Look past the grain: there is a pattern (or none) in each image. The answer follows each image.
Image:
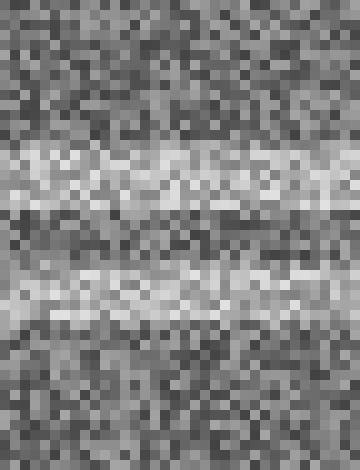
bands of rows
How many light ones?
2
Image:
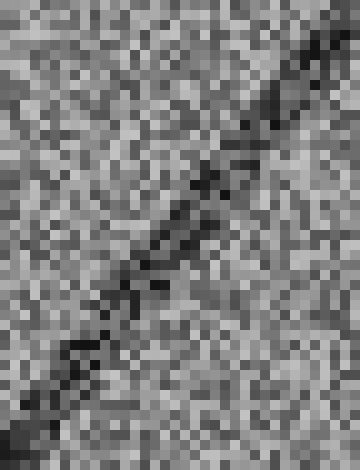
a diagonal band
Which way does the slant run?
bottom left to top right
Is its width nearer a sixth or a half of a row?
a sixth
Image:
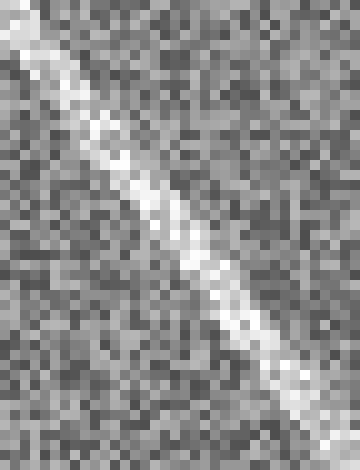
a diagonal band
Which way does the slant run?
top left to bottom right
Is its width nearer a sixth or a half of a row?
a sixth
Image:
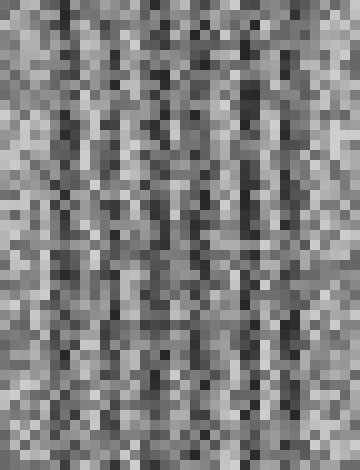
bands of columns
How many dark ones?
6
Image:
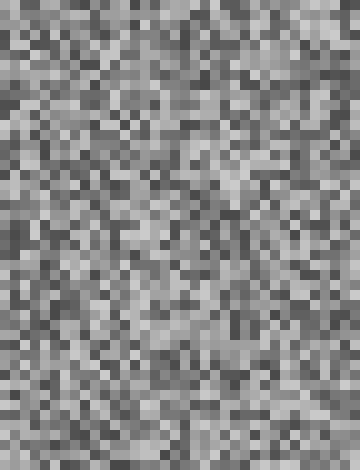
only noise
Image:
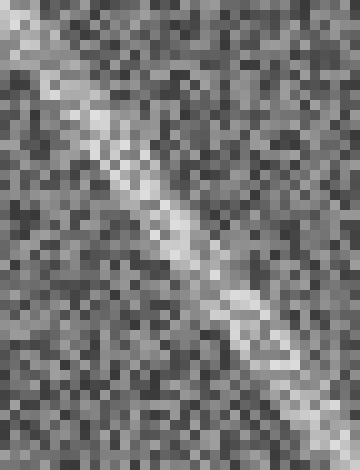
a diagonal band
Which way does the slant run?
top left to bottom right
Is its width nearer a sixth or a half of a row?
a sixth
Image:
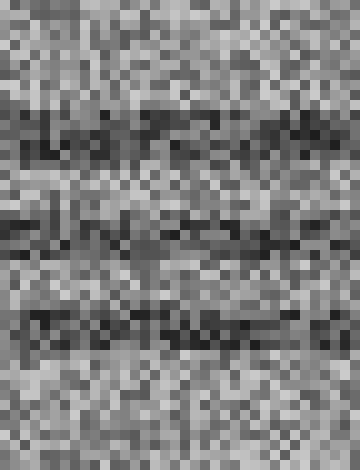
bands of rows
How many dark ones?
3
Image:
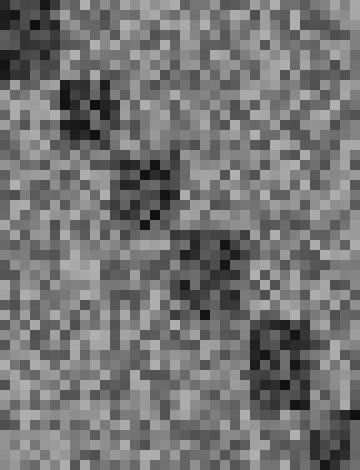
blocks along the diagonal
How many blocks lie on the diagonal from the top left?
6
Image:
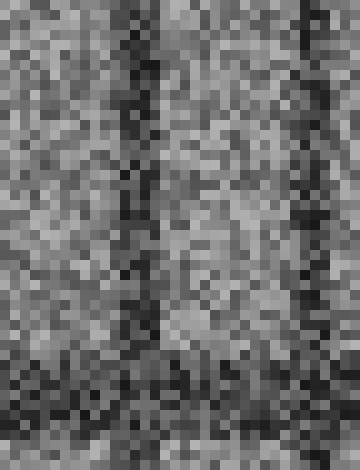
bands of rows crossing bands of columns
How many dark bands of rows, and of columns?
1 and 2
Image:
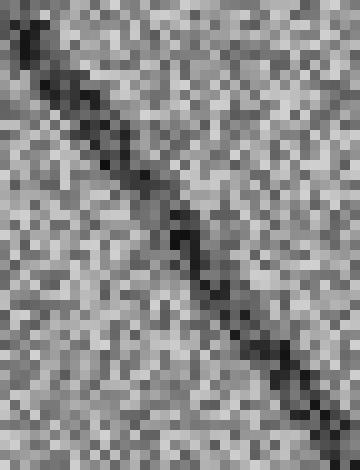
a diagonal band
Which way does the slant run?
top left to bottom right
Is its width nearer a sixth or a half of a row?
a sixth
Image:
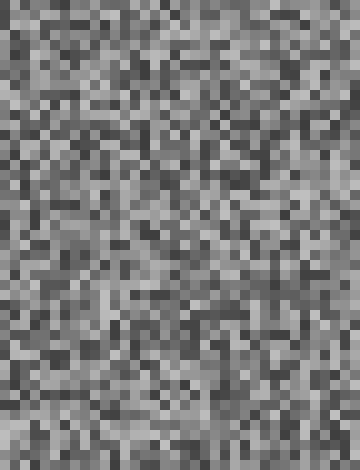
only noise
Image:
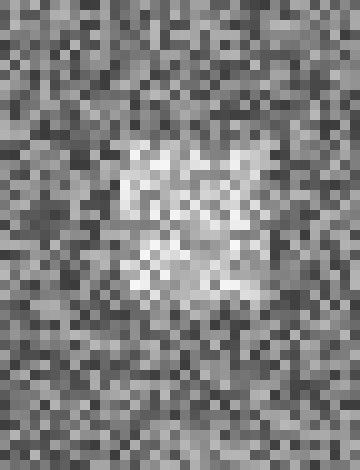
one block
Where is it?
centre
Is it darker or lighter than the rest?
lighter
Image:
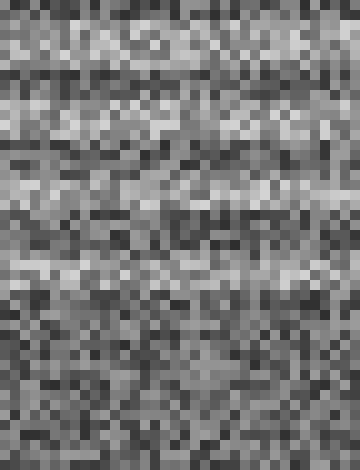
bands of rows
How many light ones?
4
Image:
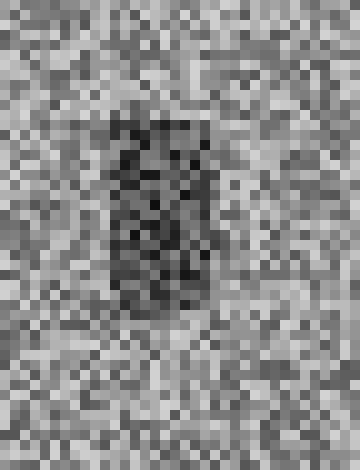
one block
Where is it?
centre
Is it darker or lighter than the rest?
darker
